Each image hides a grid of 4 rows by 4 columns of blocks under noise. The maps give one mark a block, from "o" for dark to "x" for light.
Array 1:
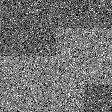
o o o o
o o x x
x x x x
x x x o
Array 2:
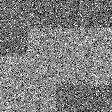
o o o o
o x x x
x x x x
x x o o
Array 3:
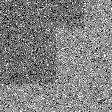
o o o x
o o x x
o o x x
x x x x
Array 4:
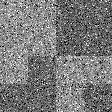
x x o o
x x o o
x o x x
o o x o
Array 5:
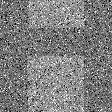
o x x o
o o o o
o x x o
o x x o
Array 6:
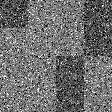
o x x o
x x x o
x x o x
x x o x
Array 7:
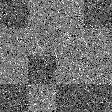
o x x o
x x x x
x o x x
o x o o
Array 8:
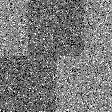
x o o x
x o o x
o o x x
o o x x
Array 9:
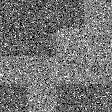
o o o x
o o x x
x x x x
o x o o
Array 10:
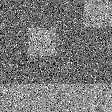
o o o x
o x o o
o o o o
x x x x
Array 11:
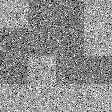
x o o x
o o o x
o x o o
x x x x
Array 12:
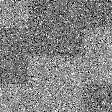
x o o o
o o o x
o x x x
x x x o
